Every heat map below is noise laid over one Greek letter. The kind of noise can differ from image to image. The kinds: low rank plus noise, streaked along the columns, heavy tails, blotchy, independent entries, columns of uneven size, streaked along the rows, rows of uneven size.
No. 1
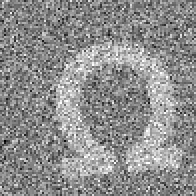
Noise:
low rank plus noise
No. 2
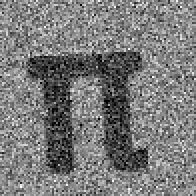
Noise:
independent entries
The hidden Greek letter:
pi
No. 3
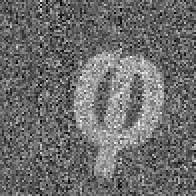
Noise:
columns of uneven size
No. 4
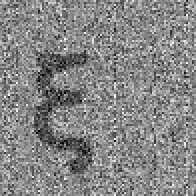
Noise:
columns of uneven size
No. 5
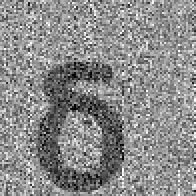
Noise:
columns of uneven size
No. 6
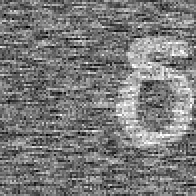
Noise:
streaked along the rows
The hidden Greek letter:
delta
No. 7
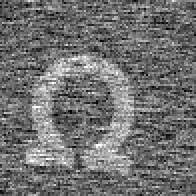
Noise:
streaked along the rows
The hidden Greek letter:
omega
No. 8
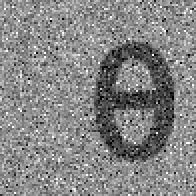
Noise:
heavy tails
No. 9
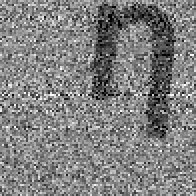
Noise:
rows of uneven size
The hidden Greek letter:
eta
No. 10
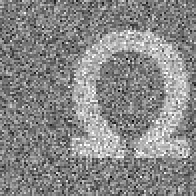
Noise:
low rank plus noise
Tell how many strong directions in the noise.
one
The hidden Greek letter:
omega
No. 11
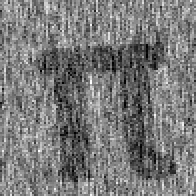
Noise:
streaked along the columns
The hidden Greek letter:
pi
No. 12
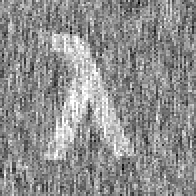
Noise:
streaked along the columns
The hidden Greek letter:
lambda
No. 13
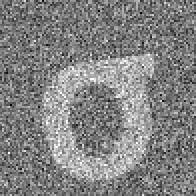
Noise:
low rank plus noise
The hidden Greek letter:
sigma
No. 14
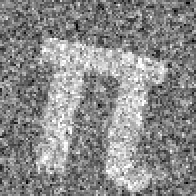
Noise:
blotchy
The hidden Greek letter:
pi
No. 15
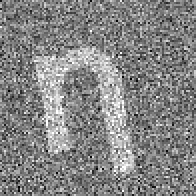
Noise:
low rank plus noise
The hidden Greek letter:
eta
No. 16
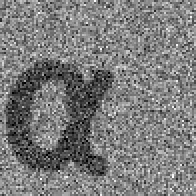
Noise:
independent entries
